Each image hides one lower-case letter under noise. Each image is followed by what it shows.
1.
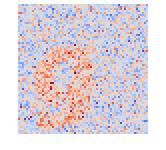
g
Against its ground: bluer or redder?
redder
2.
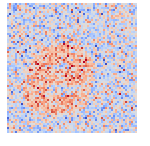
e
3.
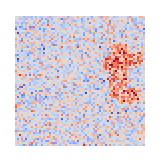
t
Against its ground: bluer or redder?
redder
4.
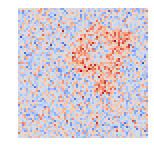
q
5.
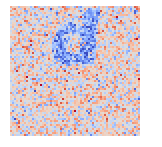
d
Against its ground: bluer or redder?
bluer
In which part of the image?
top middle
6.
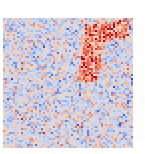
r
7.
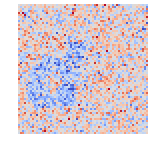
d
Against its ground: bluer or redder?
bluer
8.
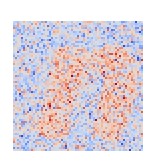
n
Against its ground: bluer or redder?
redder
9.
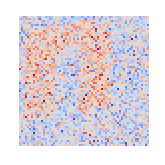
n
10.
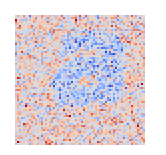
a
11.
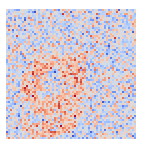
g
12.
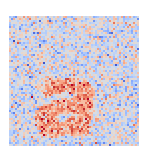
a
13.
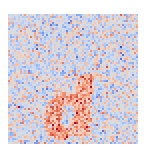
d
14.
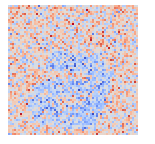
a
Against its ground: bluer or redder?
bluer
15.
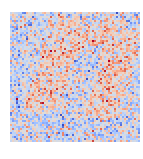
n
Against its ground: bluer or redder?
redder
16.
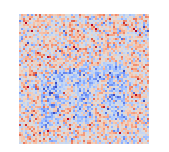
m
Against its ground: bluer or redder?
bluer
